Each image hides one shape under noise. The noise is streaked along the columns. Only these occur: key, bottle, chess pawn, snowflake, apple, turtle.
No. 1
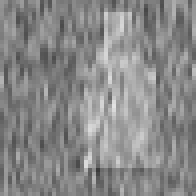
bottle
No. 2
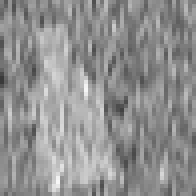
bottle
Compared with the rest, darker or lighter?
lighter
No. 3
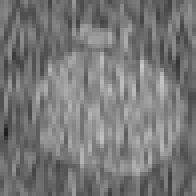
apple
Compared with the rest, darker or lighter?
lighter
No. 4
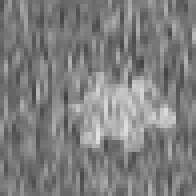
turtle
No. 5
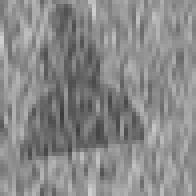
chess pawn
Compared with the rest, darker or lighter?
darker
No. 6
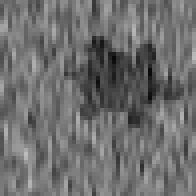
turtle
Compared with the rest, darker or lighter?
darker
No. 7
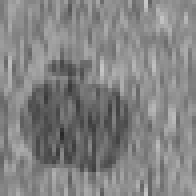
apple
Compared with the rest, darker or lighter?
darker
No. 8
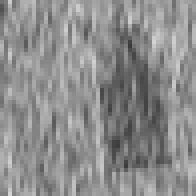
bottle
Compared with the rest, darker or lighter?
darker
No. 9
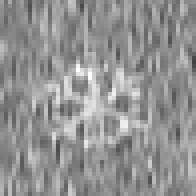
snowflake
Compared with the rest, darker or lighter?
lighter
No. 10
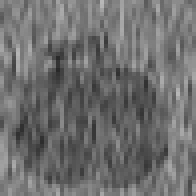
apple
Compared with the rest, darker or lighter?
darker
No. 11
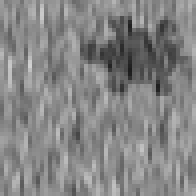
turtle
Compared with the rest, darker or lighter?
darker
